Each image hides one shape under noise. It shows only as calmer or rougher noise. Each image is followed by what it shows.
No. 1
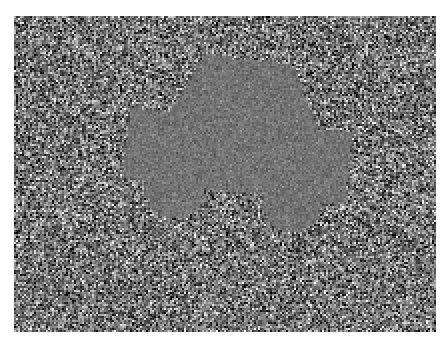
car
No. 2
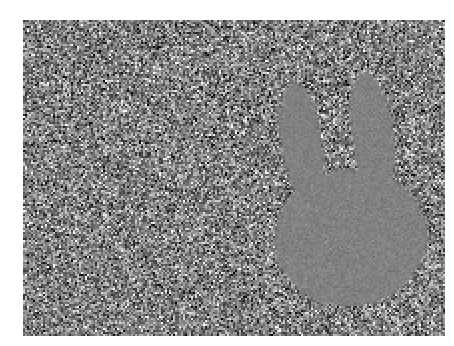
rabbit's head
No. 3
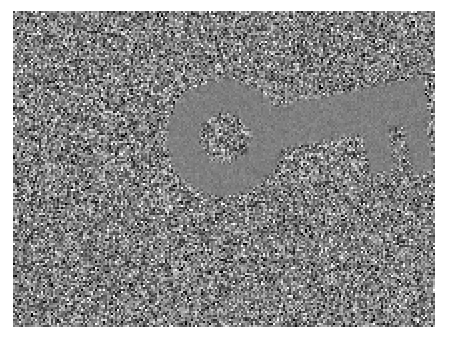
key
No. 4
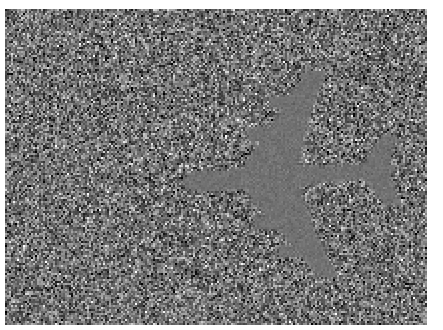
airplane
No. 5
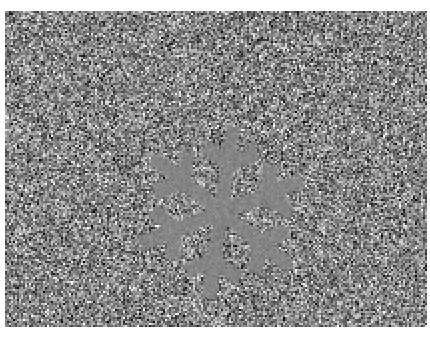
snowflake
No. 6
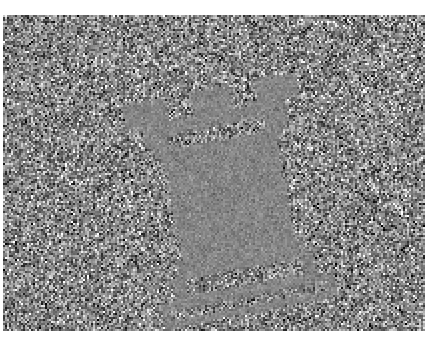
chess rook
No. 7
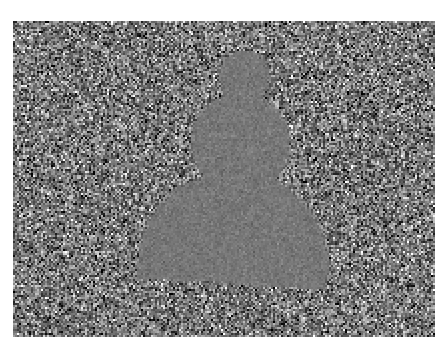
chess pawn
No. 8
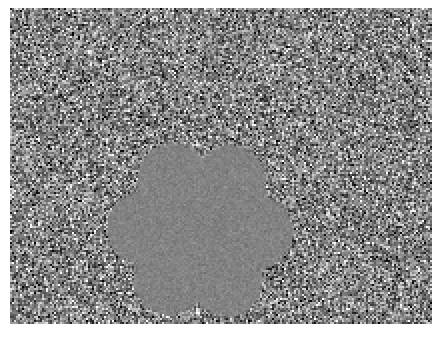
flower
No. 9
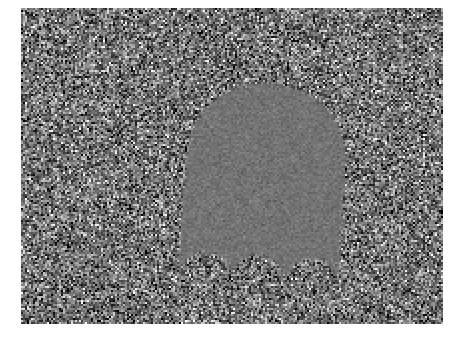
ghost
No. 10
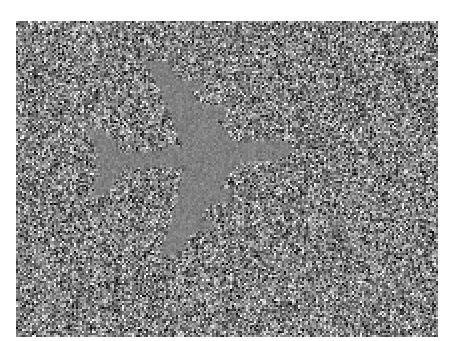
airplane
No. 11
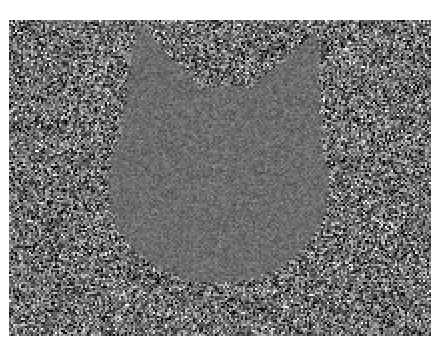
cat's head
